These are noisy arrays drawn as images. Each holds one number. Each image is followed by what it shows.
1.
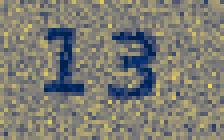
13
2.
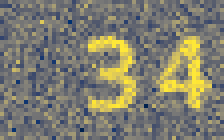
34
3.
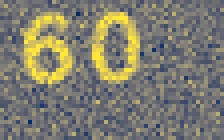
60
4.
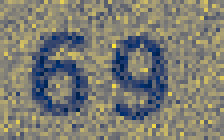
69
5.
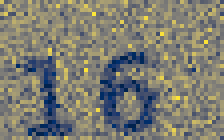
16
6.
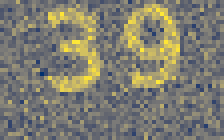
39
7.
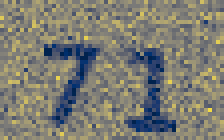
71
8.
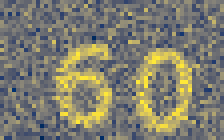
60
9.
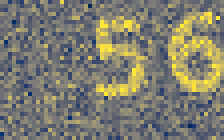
56
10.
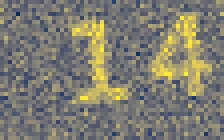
14
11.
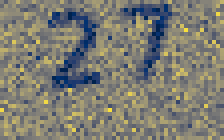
27
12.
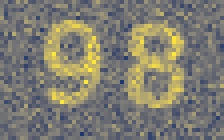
98
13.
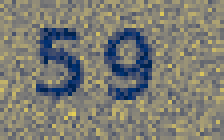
59
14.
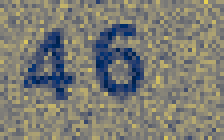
46
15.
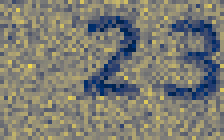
23
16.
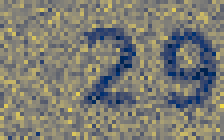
29
